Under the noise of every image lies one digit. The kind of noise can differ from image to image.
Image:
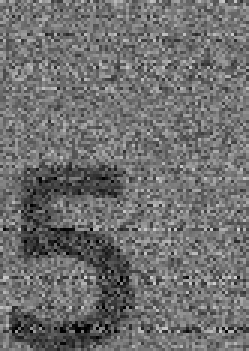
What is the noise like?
rows of uneven size
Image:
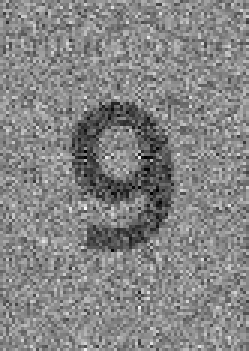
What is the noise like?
low rank plus noise
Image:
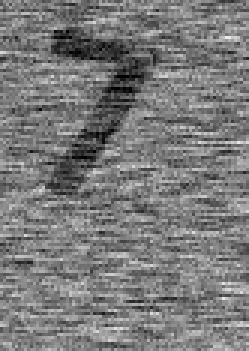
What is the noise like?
streaked along the rows
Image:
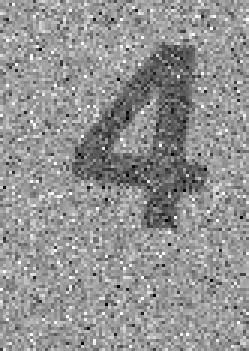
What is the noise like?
heavy tails
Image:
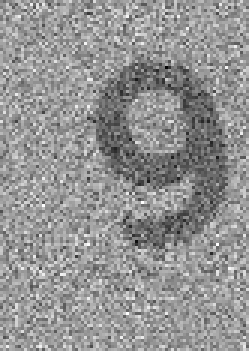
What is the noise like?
low rank plus noise
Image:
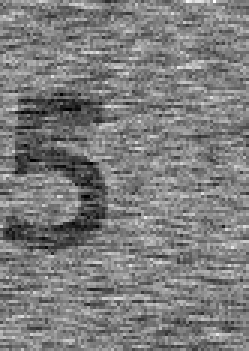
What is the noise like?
streaked along the rows
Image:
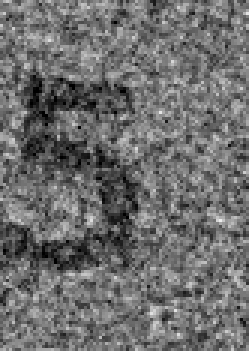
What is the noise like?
blotchy
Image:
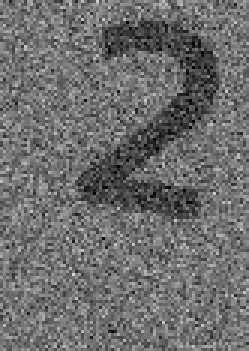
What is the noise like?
independent entries
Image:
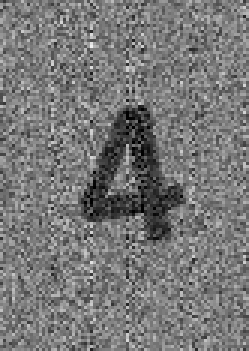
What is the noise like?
columns of uneven size
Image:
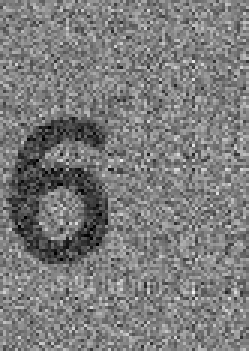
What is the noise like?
low rank plus noise
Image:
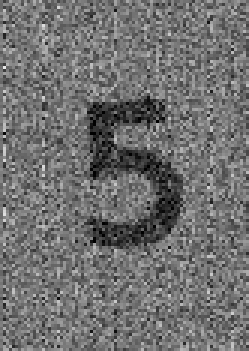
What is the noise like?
columns of uneven size
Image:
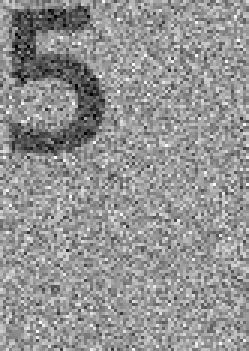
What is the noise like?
independent entries
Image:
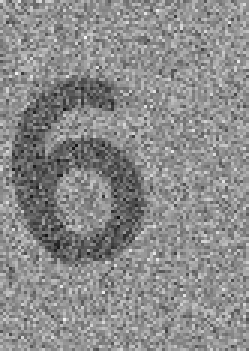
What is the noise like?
independent entries
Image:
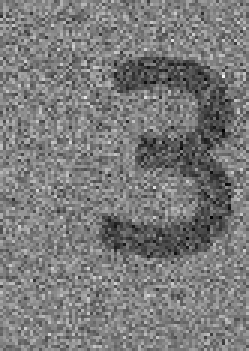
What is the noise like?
low rank plus noise
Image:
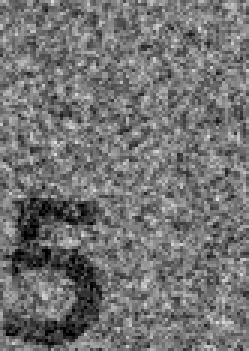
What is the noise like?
blotchy
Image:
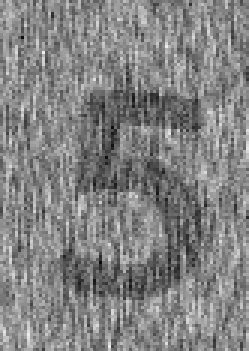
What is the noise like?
streaked along the columns
